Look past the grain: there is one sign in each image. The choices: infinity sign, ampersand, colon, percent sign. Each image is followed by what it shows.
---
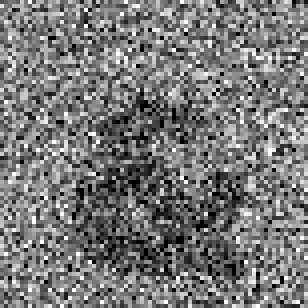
ampersand
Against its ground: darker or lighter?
darker
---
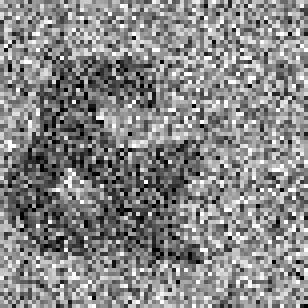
ampersand
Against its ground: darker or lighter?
darker
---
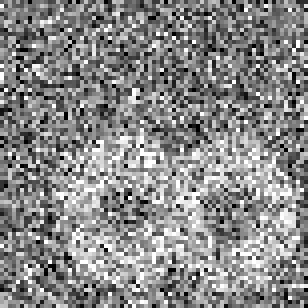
infinity sign
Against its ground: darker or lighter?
lighter
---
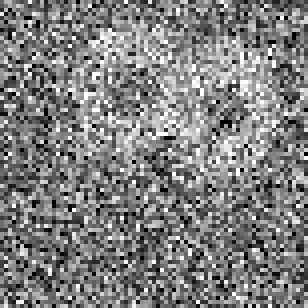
infinity sign
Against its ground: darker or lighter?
lighter
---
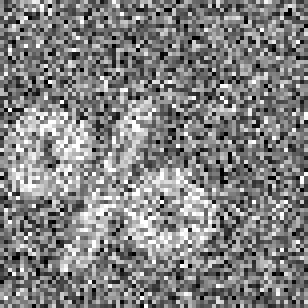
percent sign
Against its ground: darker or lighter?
lighter
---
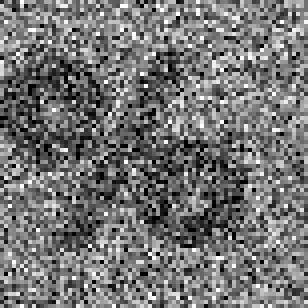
percent sign
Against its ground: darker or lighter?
darker
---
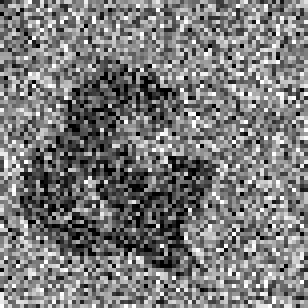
ampersand
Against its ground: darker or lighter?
darker
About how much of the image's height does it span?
two thirds
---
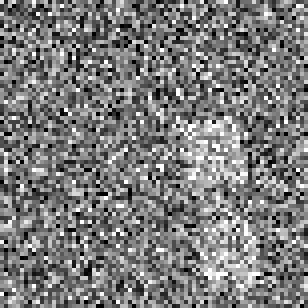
colon
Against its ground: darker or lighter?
lighter
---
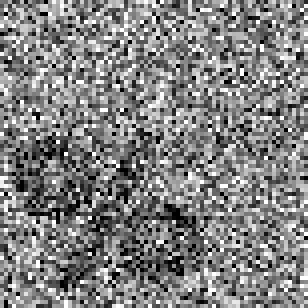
percent sign
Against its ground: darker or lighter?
darker
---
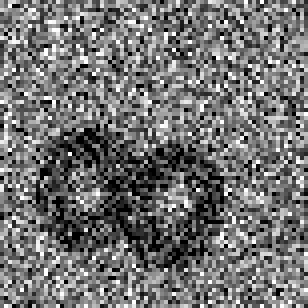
infinity sign
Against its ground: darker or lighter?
darker
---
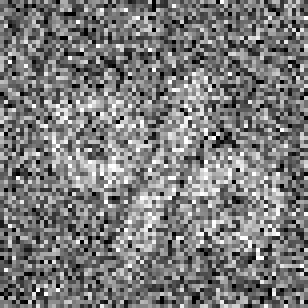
percent sign
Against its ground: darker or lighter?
lighter
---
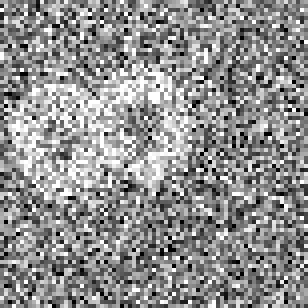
infinity sign
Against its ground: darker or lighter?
lighter
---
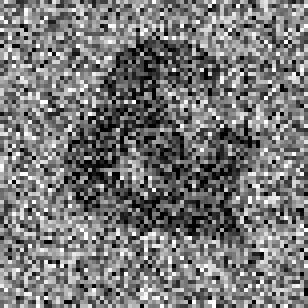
ampersand
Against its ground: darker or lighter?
darker
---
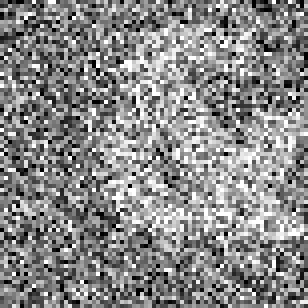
ampersand
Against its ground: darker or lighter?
lighter
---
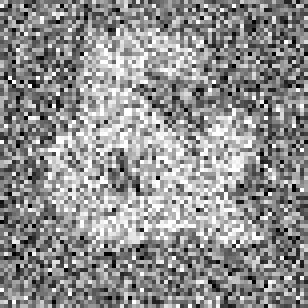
ampersand
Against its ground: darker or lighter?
lighter
